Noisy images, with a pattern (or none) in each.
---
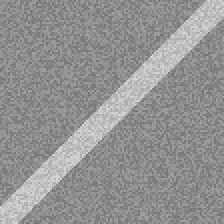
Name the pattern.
a diagonal band
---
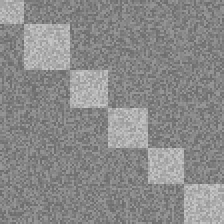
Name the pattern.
blocks along the diagonal
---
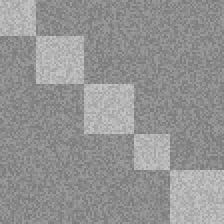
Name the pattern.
blocks along the diagonal
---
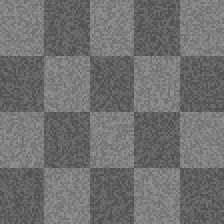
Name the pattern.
a checkerboard
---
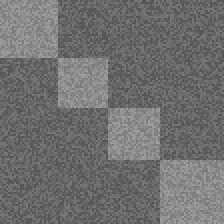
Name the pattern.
blocks along the diagonal
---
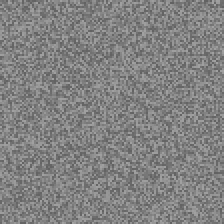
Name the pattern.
only noise
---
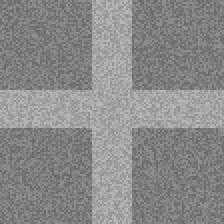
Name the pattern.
bands of rows crossing bands of columns
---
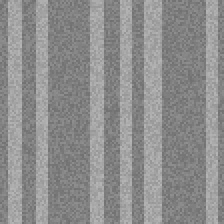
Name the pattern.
bands of columns
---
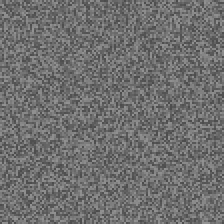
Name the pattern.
only noise
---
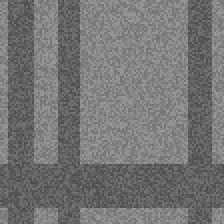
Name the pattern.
bands of rows crossing bands of columns
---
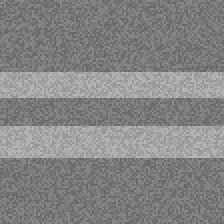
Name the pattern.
bands of rows
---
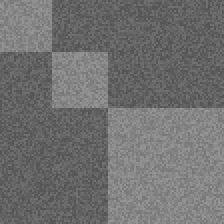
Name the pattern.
blocks along the diagonal
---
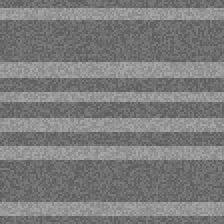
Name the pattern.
bands of rows
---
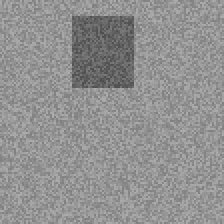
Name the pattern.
one block
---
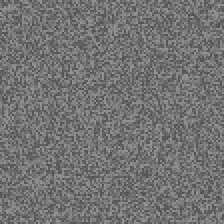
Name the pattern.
only noise
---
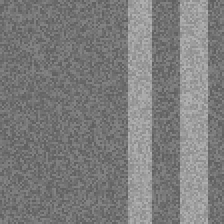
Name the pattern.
bands of columns
